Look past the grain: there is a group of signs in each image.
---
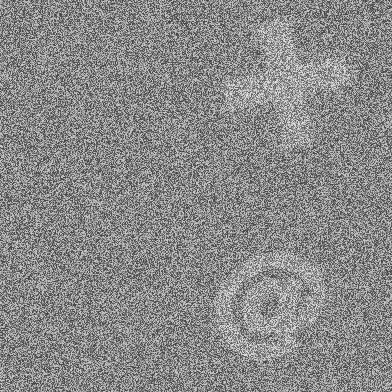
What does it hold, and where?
top right: plus sign; bottom right: at sign
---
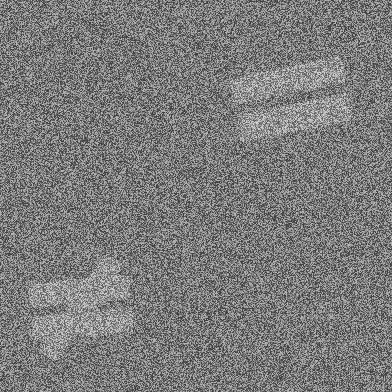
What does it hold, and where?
top right: equals sign; bottom left: not-equal sign
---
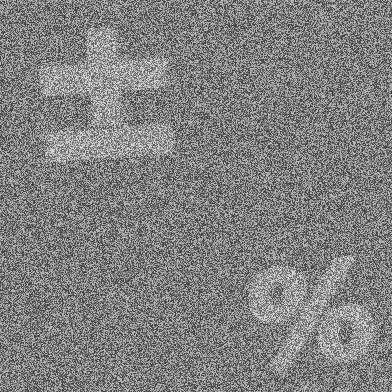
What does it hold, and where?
top left: plus-minus sign; bottom right: percent sign
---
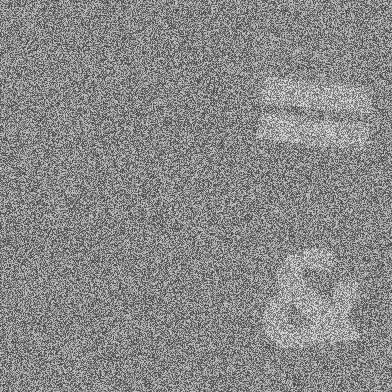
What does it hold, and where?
top right: equals sign; bottom right: ampersand
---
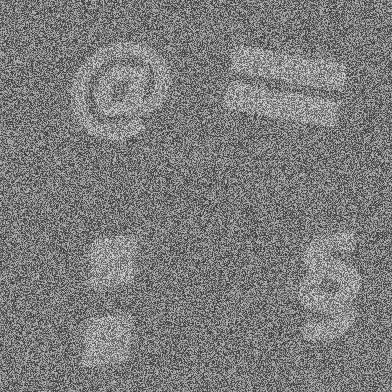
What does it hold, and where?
top left: at sign; top right: equals sign; bottom left: colon; bottom right: section sign
